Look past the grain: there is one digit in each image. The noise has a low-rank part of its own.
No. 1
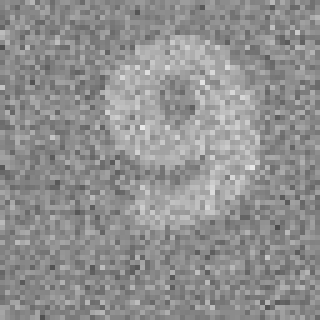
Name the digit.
9
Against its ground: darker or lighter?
lighter
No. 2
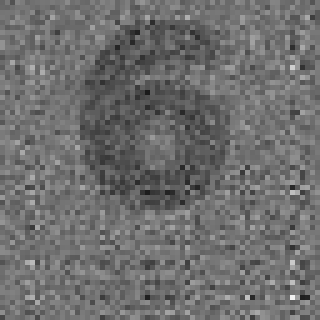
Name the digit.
6
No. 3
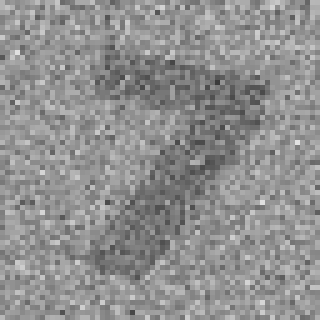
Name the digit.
7
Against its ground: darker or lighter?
darker
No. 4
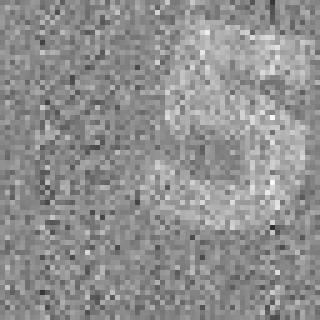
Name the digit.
5
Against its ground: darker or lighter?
lighter
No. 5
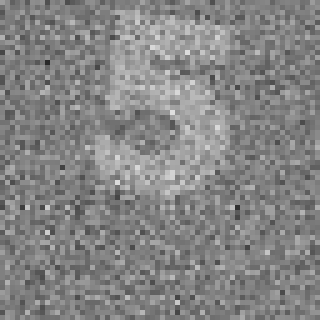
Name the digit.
5
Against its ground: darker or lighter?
lighter
